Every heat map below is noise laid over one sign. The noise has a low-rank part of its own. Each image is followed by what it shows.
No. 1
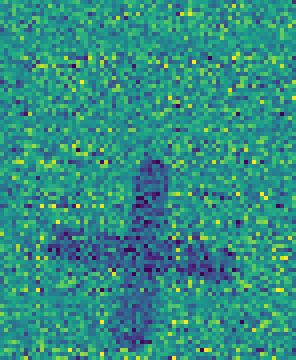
plus sign
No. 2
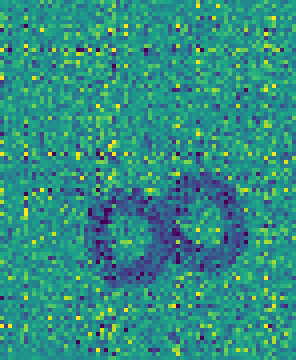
infinity sign
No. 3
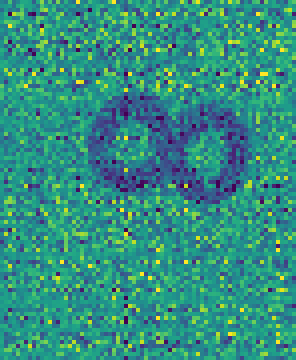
infinity sign
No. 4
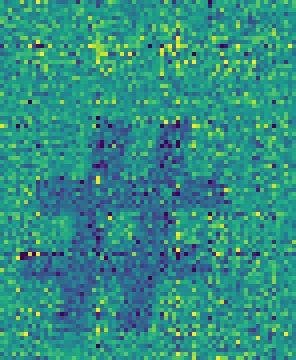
hash sign
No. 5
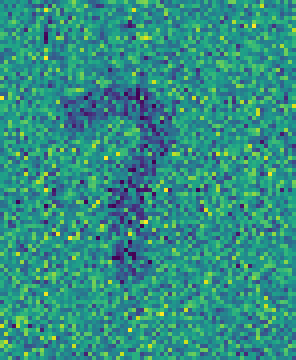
question mark
